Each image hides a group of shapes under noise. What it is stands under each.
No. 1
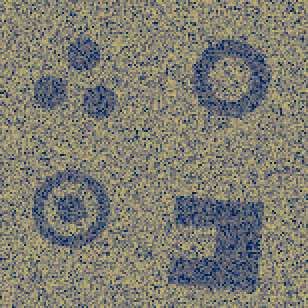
top left: three dots; top right: ring; bottom left: bullseye; bottom right: square with a notch
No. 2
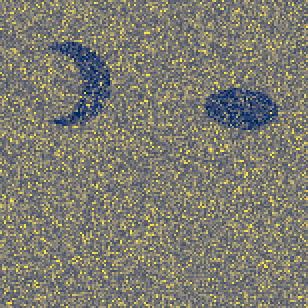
top left: crescent; top right: ellipse
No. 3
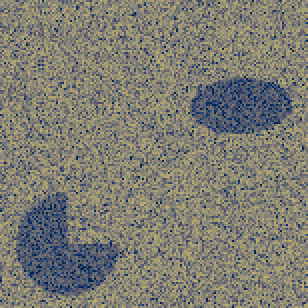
top right: ellipse; bottom left: disc with a wedge cut out
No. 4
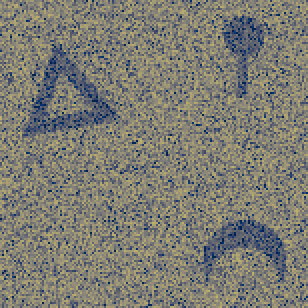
top left: triangle frame; top right: lollipop; bottom right: crescent
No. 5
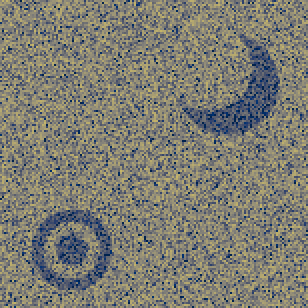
top right: crescent; bottom left: bullseye
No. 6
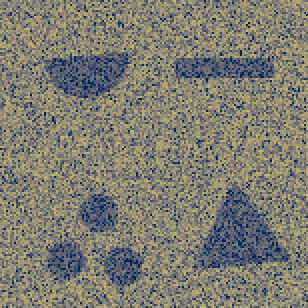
top left: half disc; top right: bar; bottom left: three dots; bottom right: triangle
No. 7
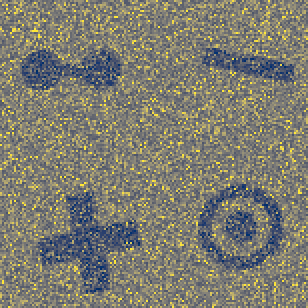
top left: dumbbell; top right: bar; bottom left: cross; bottom right: bullseye
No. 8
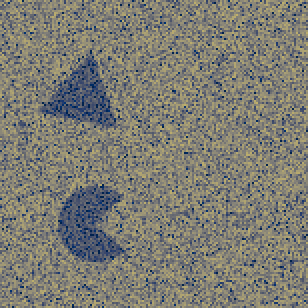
top left: triangle; bottom left: disc with a wedge cut out
